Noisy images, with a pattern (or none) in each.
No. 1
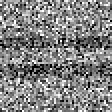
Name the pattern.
bands of rows
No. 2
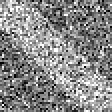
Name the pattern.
a diagonal band
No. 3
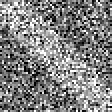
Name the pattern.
a diagonal band
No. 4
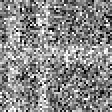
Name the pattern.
bands of rows crossing bands of columns
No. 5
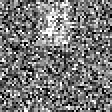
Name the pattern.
one block
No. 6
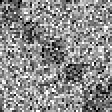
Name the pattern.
blocks along the diagonal
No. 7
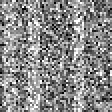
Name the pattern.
bands of columns
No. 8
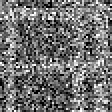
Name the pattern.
bands of rows crossing bands of columns
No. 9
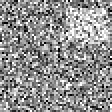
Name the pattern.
one block
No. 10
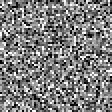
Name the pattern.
only noise
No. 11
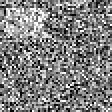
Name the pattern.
one block
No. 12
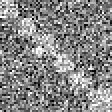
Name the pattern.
blocks along the diagonal
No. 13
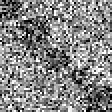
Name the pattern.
blocks along the diagonal
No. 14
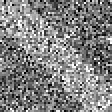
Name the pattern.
a diagonal band
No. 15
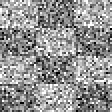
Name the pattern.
a checkerboard
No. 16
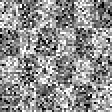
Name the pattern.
a checkerboard
